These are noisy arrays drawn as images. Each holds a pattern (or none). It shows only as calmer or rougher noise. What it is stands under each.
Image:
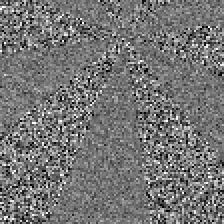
spokes from one point
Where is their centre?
top middle
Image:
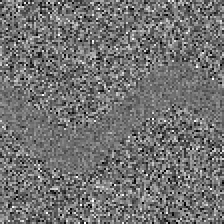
a wavy band
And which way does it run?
left to right
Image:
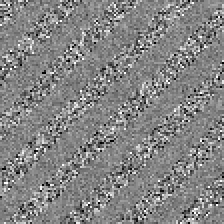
diagonal stripes
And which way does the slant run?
bottom left to top right
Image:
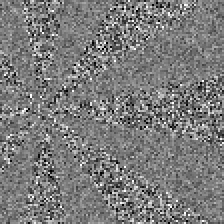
spokes from one point
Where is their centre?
middle left
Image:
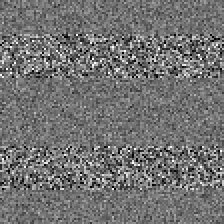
horizontal stripes
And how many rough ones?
2
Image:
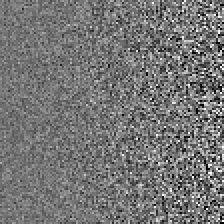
a smooth slope
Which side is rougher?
right
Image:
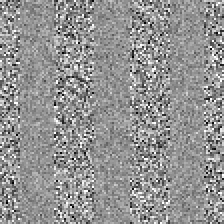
vertical stripes
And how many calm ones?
3
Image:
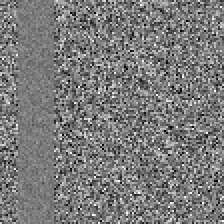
one vertical stripe
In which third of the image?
left
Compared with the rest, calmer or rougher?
calmer
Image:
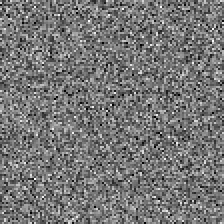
only noise
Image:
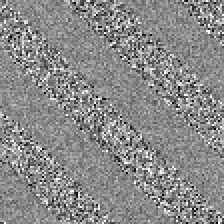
diagonal stripes
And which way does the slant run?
top left to bottom right
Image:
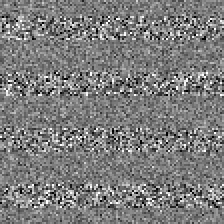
horizontal stripes
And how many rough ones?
4
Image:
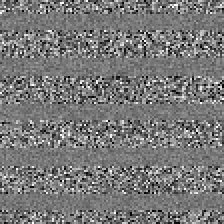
horizontal stripes
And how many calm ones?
5
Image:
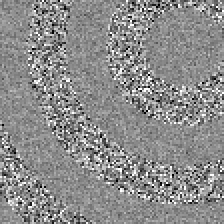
rings round one point
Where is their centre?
top right
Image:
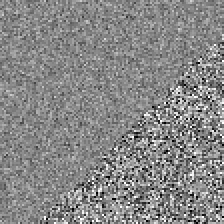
a sharp edge
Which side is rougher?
bottom right
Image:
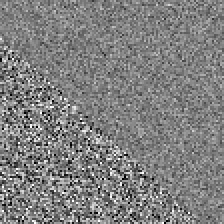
a sharp edge
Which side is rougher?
bottom left
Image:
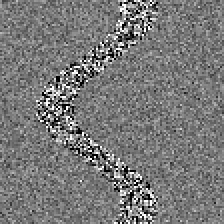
a wavy band
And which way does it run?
top to bottom
